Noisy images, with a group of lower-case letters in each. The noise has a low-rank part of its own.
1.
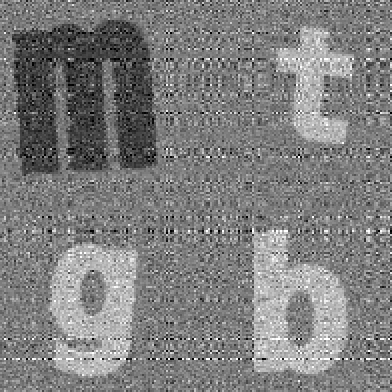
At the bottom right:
b
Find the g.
bottom left
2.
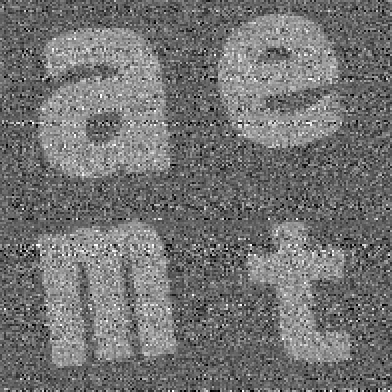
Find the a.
top left
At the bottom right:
t
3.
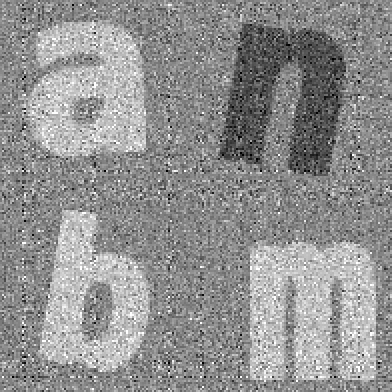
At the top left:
a
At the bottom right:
m
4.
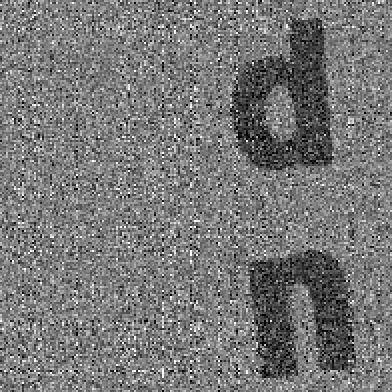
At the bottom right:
n
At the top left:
nothing
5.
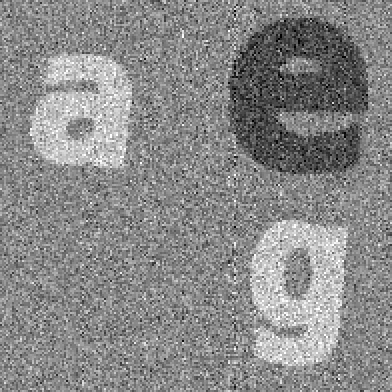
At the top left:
a
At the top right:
e
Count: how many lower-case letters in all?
3
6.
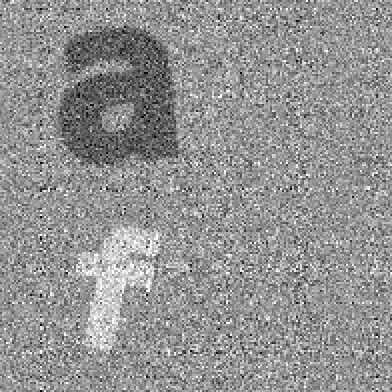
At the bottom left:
f
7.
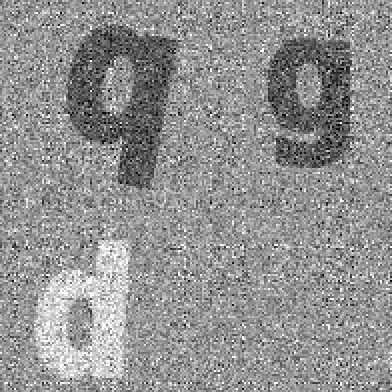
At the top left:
q
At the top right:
g
